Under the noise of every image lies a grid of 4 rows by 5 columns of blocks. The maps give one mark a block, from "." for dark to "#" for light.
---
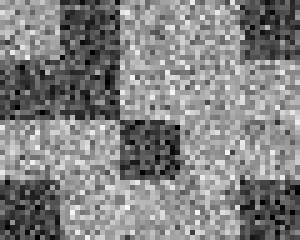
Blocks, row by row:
# . # # .
. . # # #
# # . # #
. # # # .
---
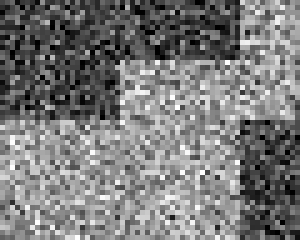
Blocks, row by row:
. . . . #
. . # # #
# # # # .
# # # # .
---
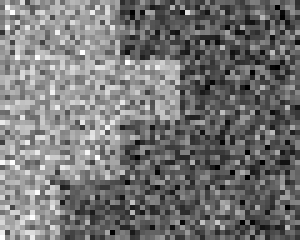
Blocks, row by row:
# # . . .
# # # . .
# # . . .
# . . . .
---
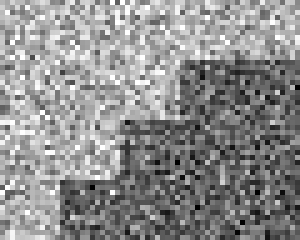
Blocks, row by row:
# # # # #
# # # . .
# # . . .
# . . . .
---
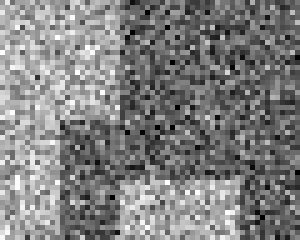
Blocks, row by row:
# # . . .
# # . . .
# . . . .
# . # # .
